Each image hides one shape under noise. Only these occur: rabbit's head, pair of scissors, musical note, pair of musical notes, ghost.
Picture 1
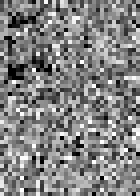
pair of musical notes
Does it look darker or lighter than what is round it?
darker
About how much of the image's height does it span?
a third
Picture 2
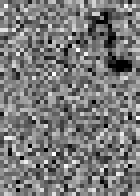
musical note
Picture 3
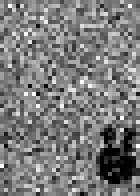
rabbit's head
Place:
bottom right
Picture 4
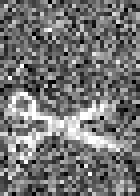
pair of scissors
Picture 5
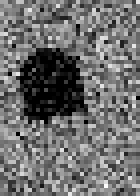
ghost
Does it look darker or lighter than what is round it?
darker
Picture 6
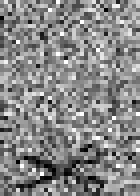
pair of scissors
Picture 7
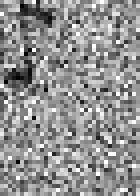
musical note
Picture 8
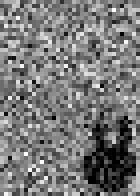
rabbit's head
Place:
bottom right
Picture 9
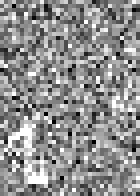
musical note
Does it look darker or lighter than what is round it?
lighter
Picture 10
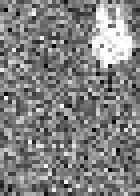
rabbit's head
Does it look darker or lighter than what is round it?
lighter
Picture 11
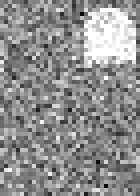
ghost
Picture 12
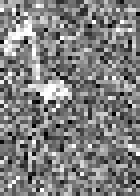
musical note
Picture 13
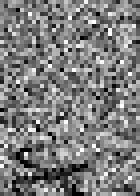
pair of scissors
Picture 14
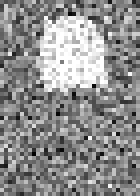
ghost
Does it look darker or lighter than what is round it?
lighter
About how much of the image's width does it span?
half
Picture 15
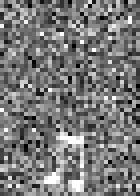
pair of musical notes
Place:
bottom middle
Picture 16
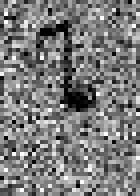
musical note
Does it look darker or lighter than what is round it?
darker
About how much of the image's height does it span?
half
